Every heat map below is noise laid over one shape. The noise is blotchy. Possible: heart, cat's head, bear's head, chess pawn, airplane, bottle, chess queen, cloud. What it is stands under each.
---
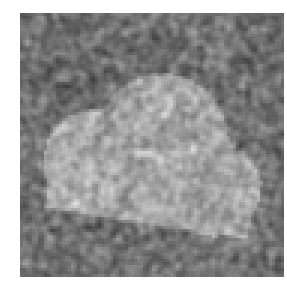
light cloud
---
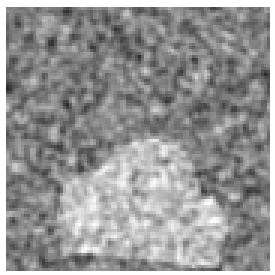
light cloud
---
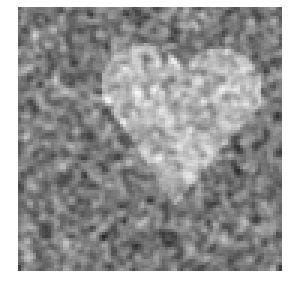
light heart
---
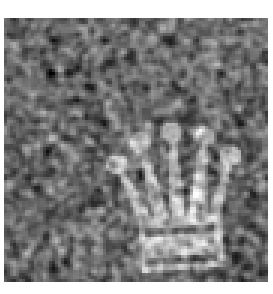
light chess queen
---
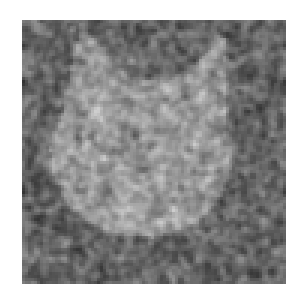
light cat's head
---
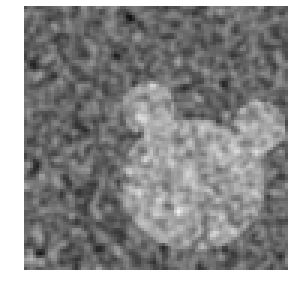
light bear's head
